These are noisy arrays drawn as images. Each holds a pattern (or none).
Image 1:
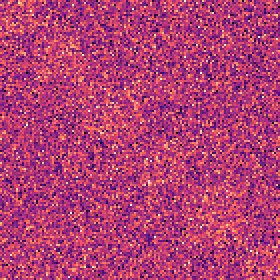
blocks along the diagonal
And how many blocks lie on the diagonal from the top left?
6
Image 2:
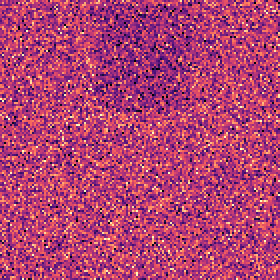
one block
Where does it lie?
top middle
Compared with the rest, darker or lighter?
darker
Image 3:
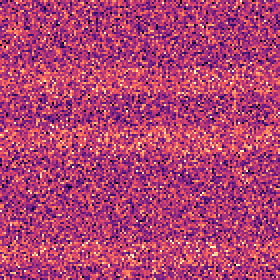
bands of rows
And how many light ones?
3
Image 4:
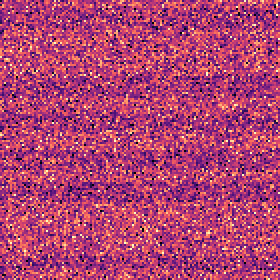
bands of rows
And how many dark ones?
6
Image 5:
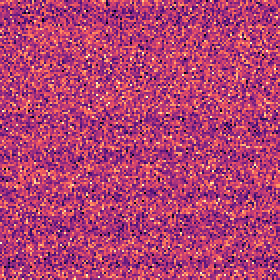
bands of rows
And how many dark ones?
6
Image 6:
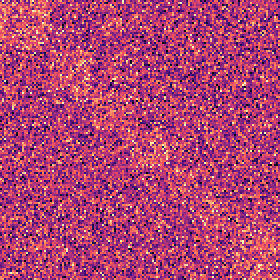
blocks along the diagonal
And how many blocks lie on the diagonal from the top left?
7
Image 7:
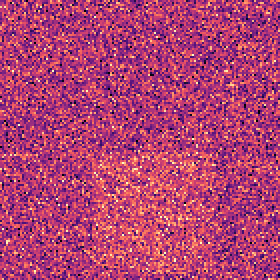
one block
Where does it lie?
bottom middle
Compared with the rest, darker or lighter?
lighter
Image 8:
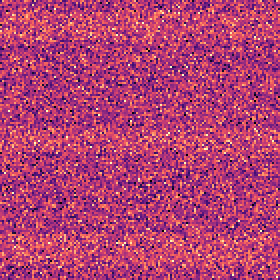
bands of rows
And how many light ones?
3
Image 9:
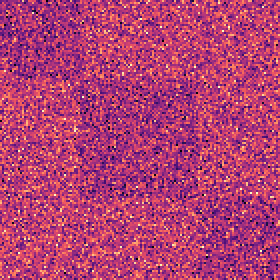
blocks along the diagonal
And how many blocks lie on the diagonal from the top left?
3
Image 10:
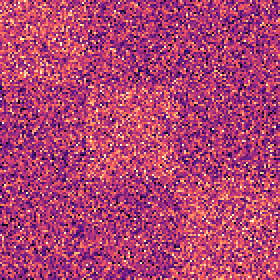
blocks along the diagonal
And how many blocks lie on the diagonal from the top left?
3
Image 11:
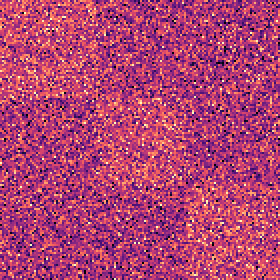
blocks along the diagonal
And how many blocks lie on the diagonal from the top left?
3
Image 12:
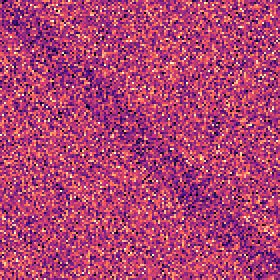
a diagonal band
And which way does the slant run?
top left to bottom right
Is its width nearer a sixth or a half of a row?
a sixth
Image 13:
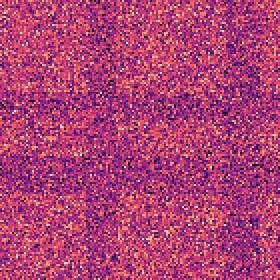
bands of rows crossing bands of columns
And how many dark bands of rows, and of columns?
2 and 2
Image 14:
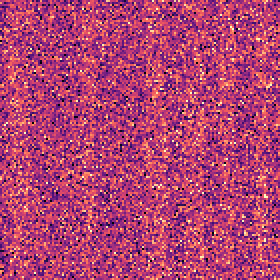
bands of columns
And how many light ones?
6
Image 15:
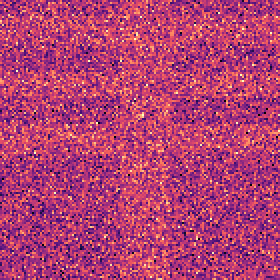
bands of rows crossing bands of columns
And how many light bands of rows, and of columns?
3 and 1
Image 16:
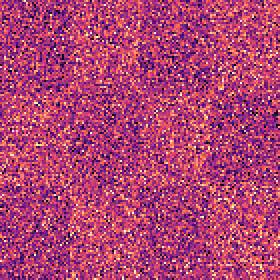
a checkerboard
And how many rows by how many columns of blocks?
3 by 4
